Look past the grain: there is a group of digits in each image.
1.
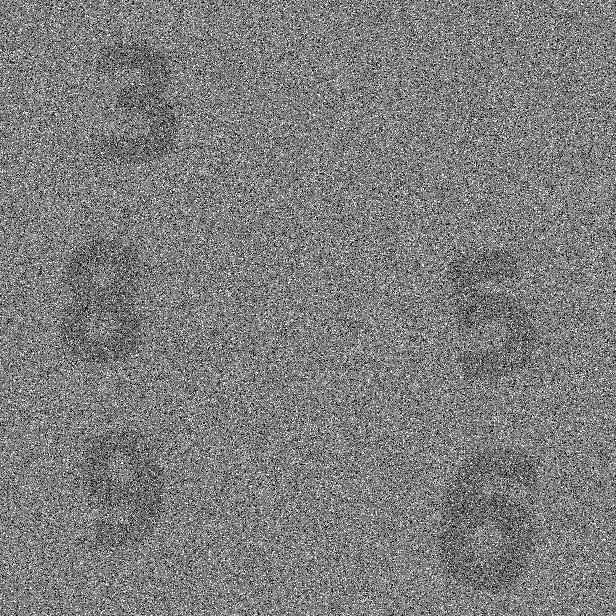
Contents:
top left: 3; middle left: 8; middle right: 5; bottom left: 9; bottom right: 6
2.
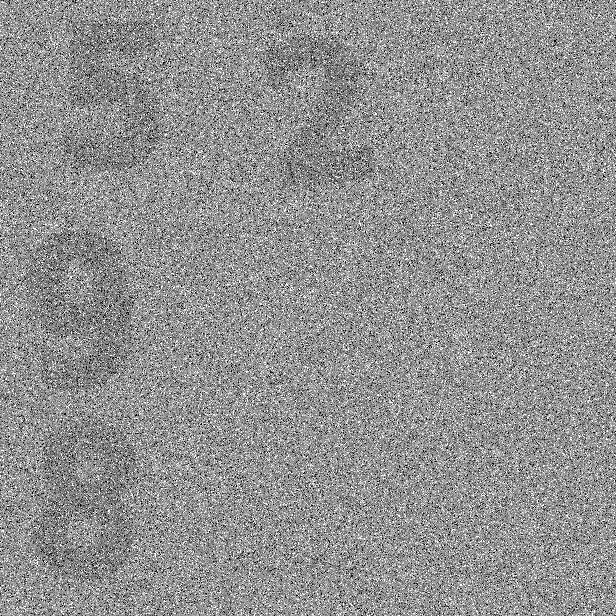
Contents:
top left: 5; top middle: 2; middle left: 9; bottom left: 8
